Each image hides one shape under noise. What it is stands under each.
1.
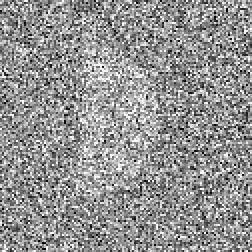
half disc
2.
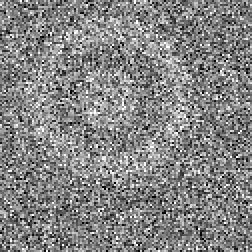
bullseye
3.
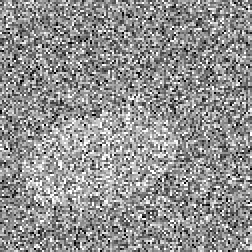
ellipse
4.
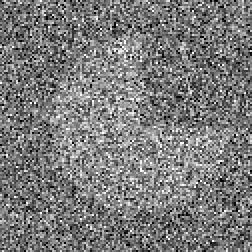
disc with a wedge cut out
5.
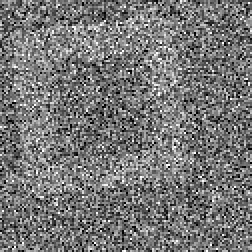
square frame
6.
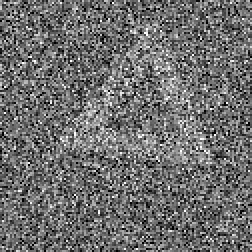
triangle frame
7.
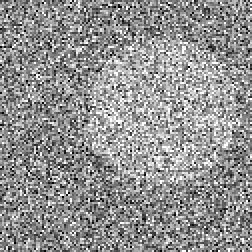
disc
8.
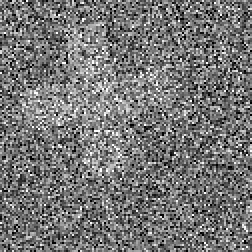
cross
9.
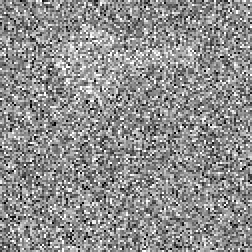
lollipop
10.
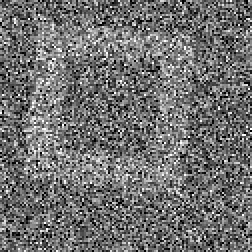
square frame
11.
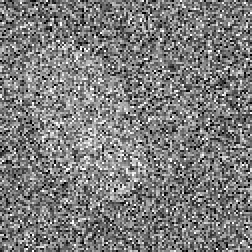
ellipse
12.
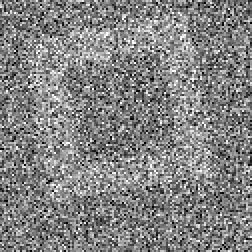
square frame
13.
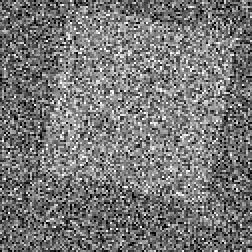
square
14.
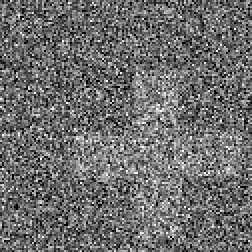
cross
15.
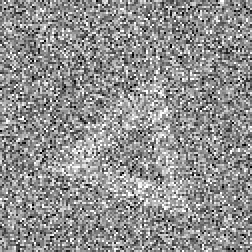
triangle frame
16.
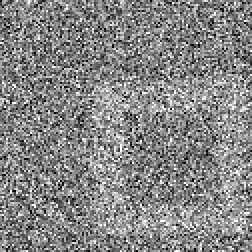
square frame
